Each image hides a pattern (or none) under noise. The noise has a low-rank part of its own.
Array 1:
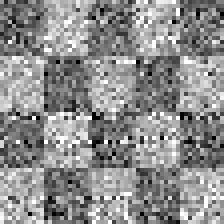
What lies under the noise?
a checkerboard
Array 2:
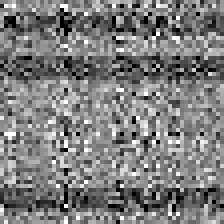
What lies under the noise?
bands of rows
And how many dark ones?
3
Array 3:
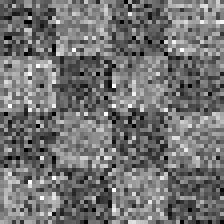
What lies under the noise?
a checkerboard
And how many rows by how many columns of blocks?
4 by 4
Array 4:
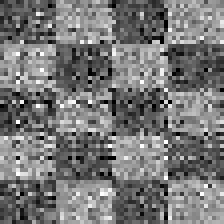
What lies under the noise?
a checkerboard
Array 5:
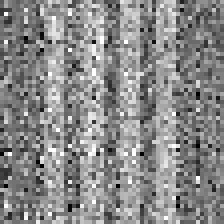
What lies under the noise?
bands of columns
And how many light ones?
4
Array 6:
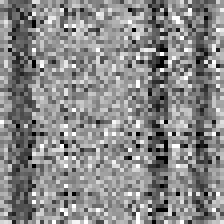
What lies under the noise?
bands of columns
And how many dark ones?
3
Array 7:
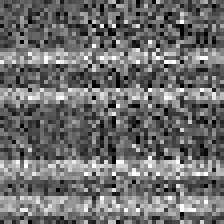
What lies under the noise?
bands of rows
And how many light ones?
4
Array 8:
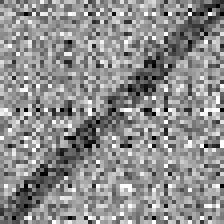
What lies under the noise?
a diagonal band
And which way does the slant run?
bottom left to top right
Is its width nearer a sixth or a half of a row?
a sixth
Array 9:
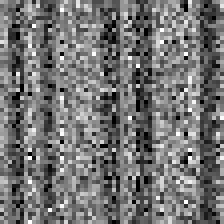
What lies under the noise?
bands of columns
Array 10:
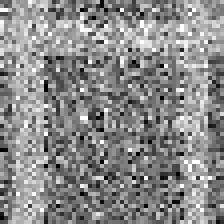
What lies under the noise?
bands of rows crossing bands of columns
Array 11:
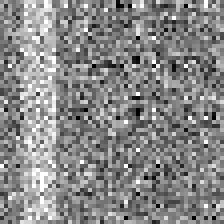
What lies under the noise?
one band of columns
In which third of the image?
left
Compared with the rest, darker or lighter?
lighter
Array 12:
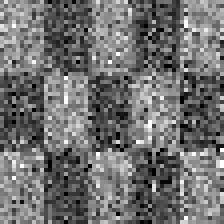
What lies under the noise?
a checkerboard
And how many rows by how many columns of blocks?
3 by 5
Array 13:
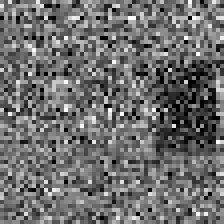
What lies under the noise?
one block
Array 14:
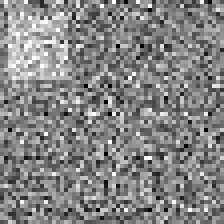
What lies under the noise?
one block
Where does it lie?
top left
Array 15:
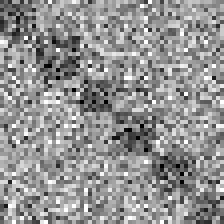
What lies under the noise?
blocks along the diagonal
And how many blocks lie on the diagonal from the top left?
6
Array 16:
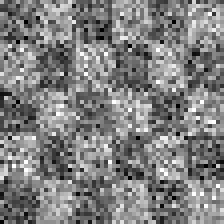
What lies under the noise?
a checkerboard
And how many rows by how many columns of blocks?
5 by 6
